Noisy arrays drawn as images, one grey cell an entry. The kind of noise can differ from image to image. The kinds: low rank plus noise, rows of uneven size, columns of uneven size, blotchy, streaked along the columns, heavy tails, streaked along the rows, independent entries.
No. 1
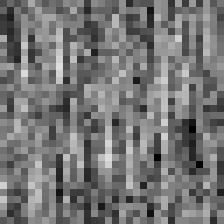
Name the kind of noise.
streaked along the columns
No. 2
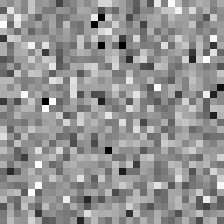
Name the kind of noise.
heavy tails
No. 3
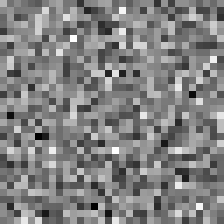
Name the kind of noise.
independent entries
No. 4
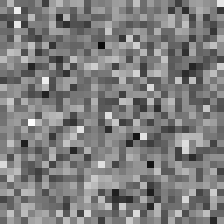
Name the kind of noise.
independent entries
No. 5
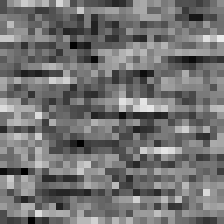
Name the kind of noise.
streaked along the rows
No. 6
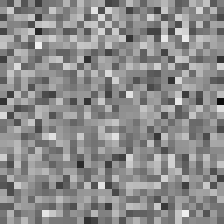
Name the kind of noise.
low rank plus noise
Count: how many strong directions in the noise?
two
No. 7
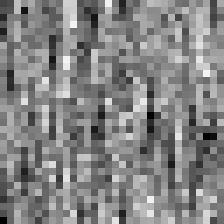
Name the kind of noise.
streaked along the columns
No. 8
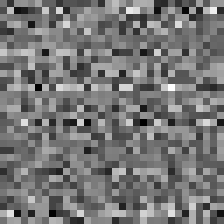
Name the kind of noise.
rows of uneven size
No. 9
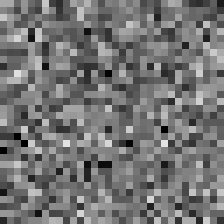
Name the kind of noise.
low rank plus noise
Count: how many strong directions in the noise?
three or four
